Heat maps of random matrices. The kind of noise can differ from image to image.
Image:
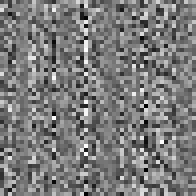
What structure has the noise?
columns of uneven size
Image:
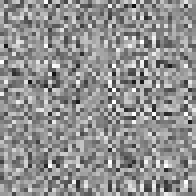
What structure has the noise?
low rank plus noise
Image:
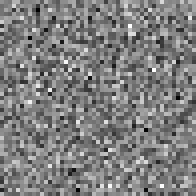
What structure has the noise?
independent entries
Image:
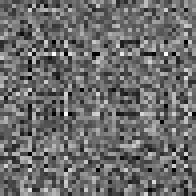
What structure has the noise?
low rank plus noise
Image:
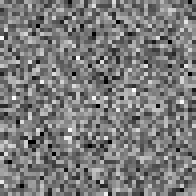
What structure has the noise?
independent entries
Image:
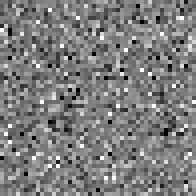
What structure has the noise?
heavy tails
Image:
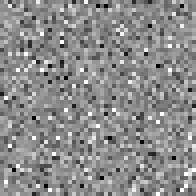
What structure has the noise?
heavy tails
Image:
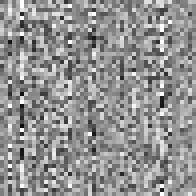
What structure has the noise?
columns of uneven size
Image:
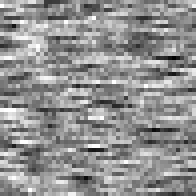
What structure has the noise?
streaked along the rows
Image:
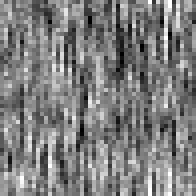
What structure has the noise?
streaked along the columns
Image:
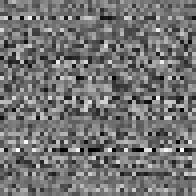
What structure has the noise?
rows of uneven size
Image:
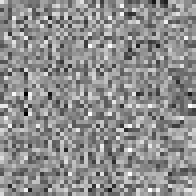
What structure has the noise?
low rank plus noise
